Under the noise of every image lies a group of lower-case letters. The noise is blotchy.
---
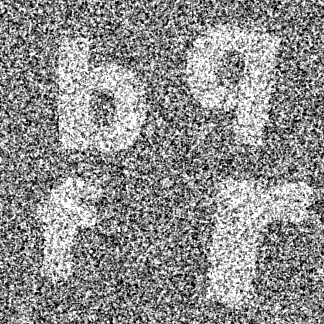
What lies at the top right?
q
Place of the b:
top left
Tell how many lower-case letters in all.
4
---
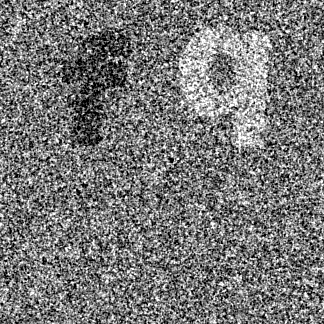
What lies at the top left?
f
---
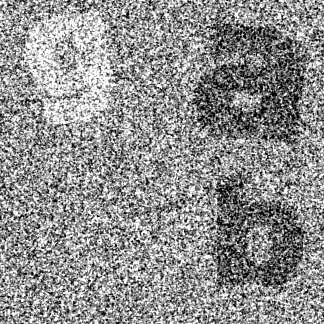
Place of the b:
bottom right
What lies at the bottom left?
nothing
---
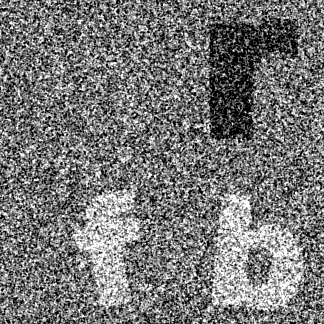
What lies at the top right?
r
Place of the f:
bottom left
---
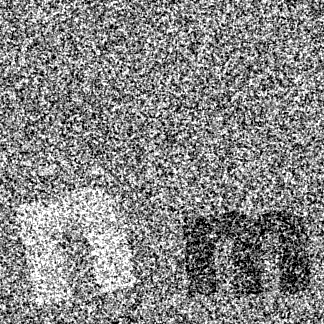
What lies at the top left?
nothing
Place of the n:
bottom left
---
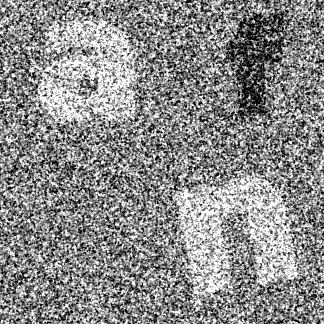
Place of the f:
top right
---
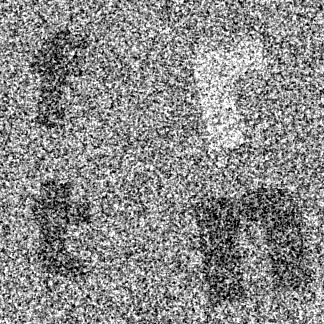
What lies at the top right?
r
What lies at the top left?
f
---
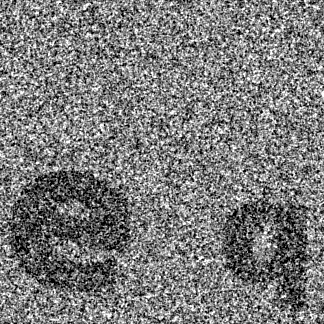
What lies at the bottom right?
q
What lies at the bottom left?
e
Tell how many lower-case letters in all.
2
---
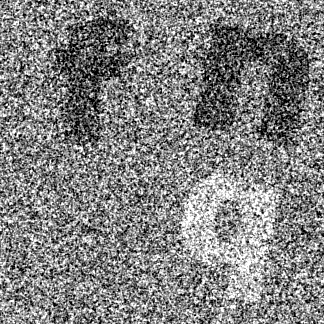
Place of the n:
top right
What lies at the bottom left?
nothing
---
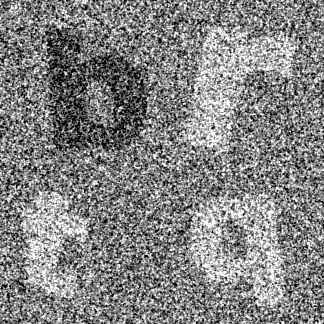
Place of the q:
bottom right
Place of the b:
top left
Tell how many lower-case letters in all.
4
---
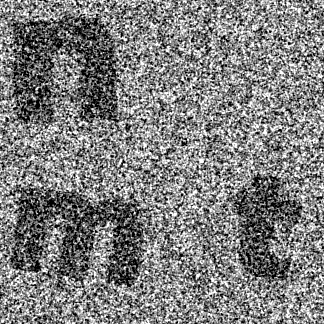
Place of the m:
bottom left
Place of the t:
bottom right
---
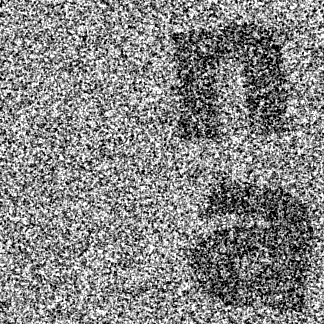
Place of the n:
top right
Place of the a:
bottom right
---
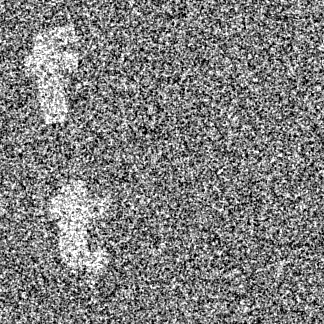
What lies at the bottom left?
t
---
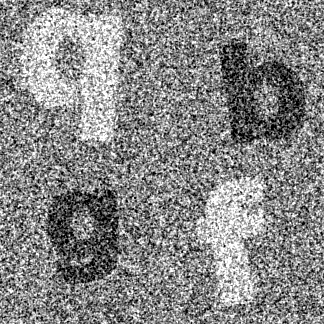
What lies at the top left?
q
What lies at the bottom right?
f
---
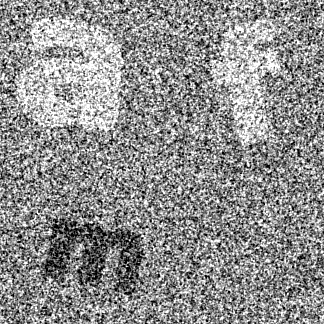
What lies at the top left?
a
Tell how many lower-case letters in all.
3
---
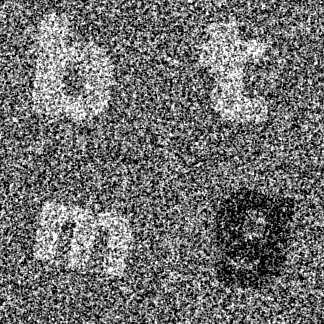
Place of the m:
bottom left
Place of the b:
top left
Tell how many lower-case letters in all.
4
